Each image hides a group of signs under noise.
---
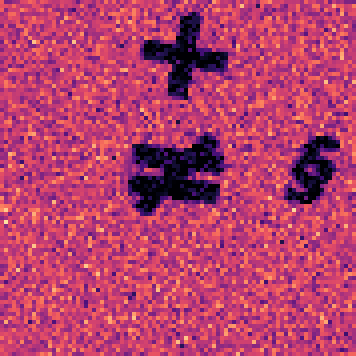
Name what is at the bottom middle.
nothing
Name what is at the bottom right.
nothing
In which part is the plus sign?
top middle
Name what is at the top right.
nothing
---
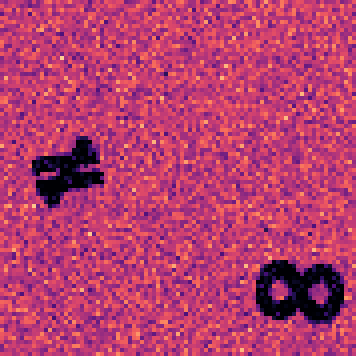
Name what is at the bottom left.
nothing
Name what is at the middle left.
not-equal sign
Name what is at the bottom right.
infinity sign
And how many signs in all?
2
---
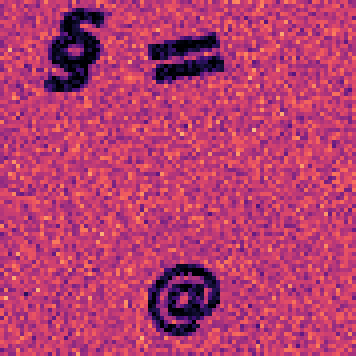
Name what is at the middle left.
nothing
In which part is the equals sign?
top middle
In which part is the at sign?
bottom middle
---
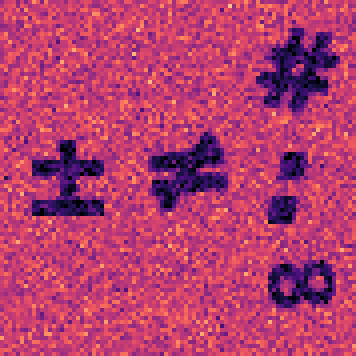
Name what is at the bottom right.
infinity sign
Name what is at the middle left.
plus-minus sign
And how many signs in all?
5
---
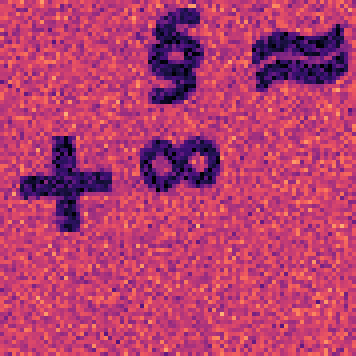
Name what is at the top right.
approximately sign
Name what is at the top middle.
section sign
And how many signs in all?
4
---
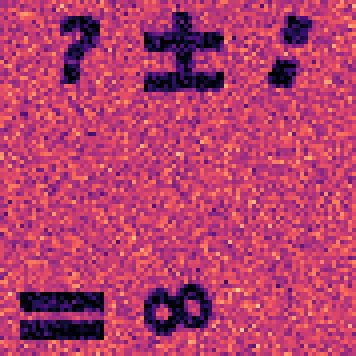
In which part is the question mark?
top left
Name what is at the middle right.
nothing
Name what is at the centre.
nothing
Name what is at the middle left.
nothing
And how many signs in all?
5
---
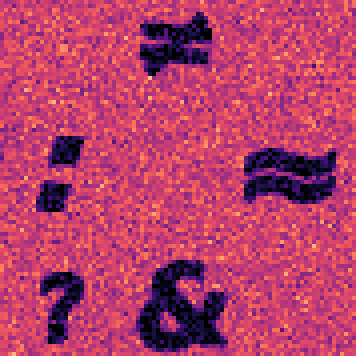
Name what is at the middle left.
colon
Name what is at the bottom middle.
ampersand
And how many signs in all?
5
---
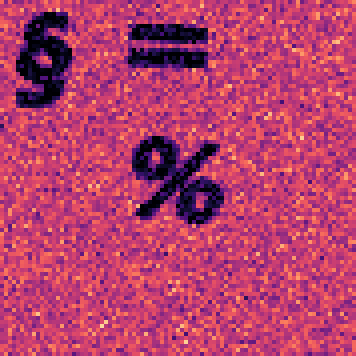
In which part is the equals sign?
top middle
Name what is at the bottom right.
nothing
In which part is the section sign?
top left
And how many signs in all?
3
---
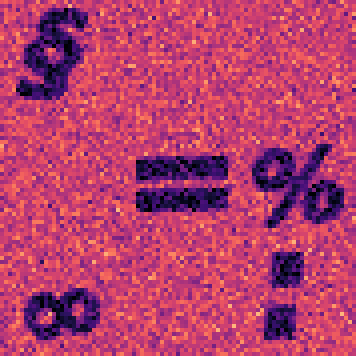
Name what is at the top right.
nothing
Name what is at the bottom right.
colon
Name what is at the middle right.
percent sign
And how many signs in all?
5
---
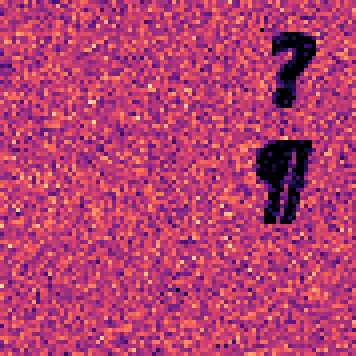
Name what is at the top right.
question mark
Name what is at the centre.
nothing
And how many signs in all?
2
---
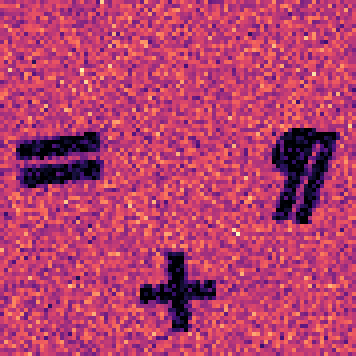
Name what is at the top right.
nothing
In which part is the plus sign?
bottom middle
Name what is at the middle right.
pilcrow
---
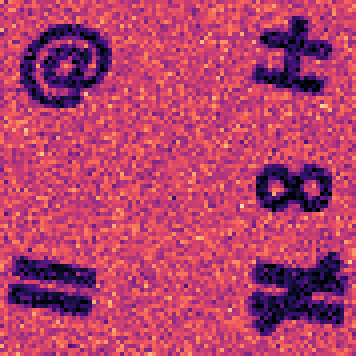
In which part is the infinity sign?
middle right
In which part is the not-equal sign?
bottom right
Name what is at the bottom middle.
nothing
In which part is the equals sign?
bottom left
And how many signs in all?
5
